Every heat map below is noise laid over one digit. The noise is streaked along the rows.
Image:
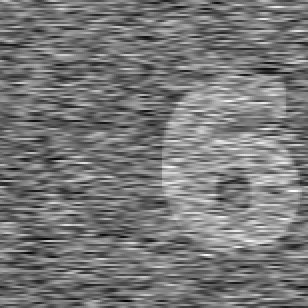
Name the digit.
6
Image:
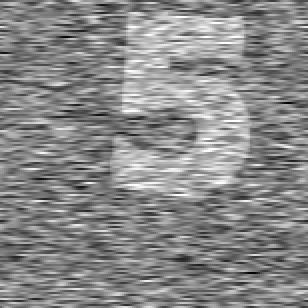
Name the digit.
5
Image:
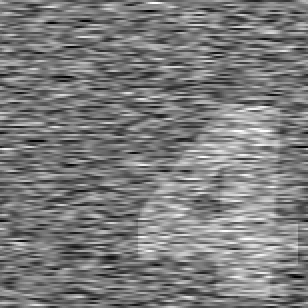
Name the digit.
4
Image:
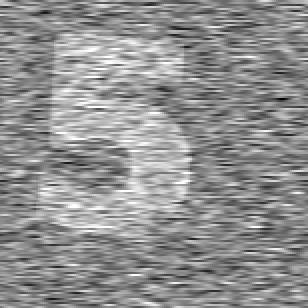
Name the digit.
5
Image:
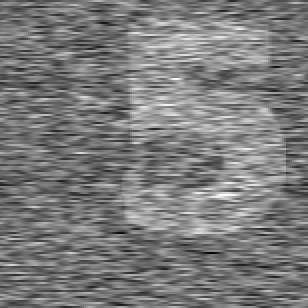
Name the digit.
5
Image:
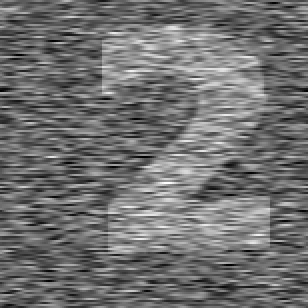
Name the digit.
2
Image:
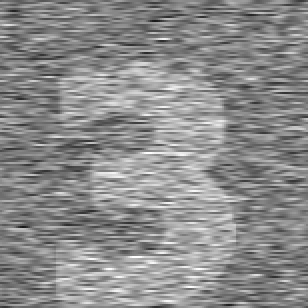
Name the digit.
3
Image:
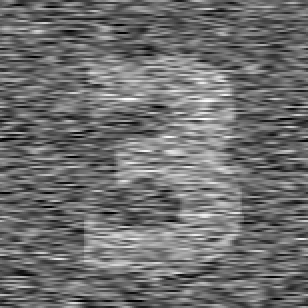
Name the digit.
3
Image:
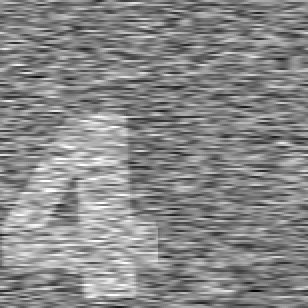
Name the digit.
4
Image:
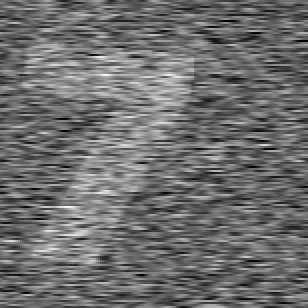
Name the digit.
7
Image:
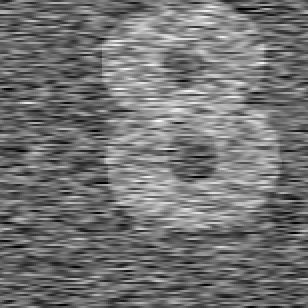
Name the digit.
8
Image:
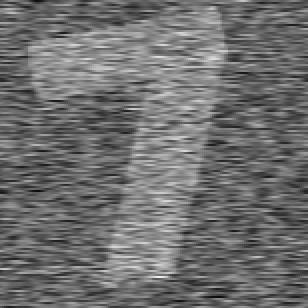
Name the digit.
7
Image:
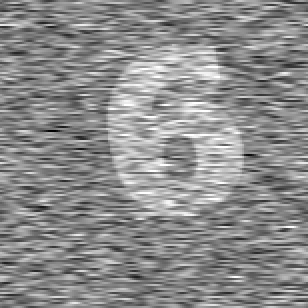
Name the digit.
6
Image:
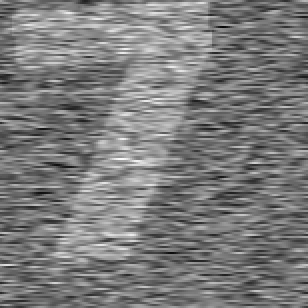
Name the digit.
7
